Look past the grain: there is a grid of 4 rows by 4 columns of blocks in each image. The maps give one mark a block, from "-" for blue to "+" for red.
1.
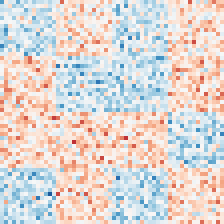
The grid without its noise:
-+-+
+--+
+++-
-+-+
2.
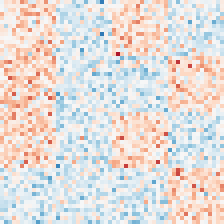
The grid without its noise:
+-+-
+--+
+-+-
---+
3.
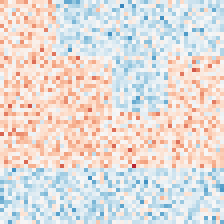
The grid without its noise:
+---
++-+
++++
----
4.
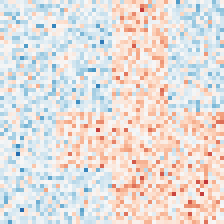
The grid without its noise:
--+-
--+-
-+++
--++
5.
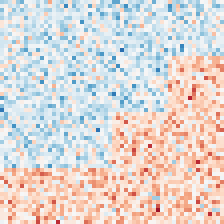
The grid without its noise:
----
---+
--++
++++
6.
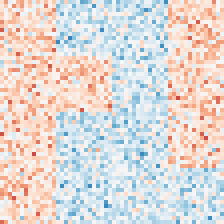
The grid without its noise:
+--+
++-+
+--+
+---
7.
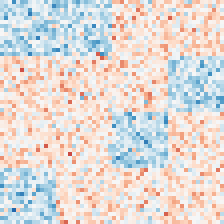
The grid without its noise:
--++
+++-
++-+
-+++
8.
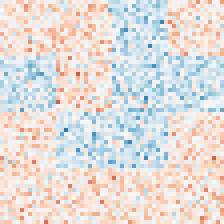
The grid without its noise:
++-+
-+--
+--+
++++
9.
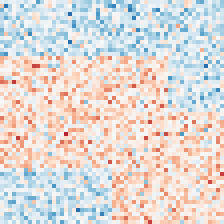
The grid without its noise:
----
+++-
++++
--++
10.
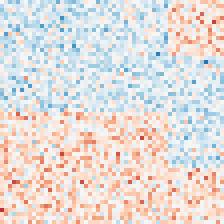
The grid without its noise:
---+
----
+++-
++++
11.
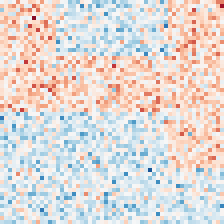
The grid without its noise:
+--+
++++
---+
----
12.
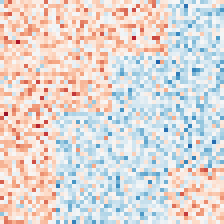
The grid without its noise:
+++-
++--
+---
+--+
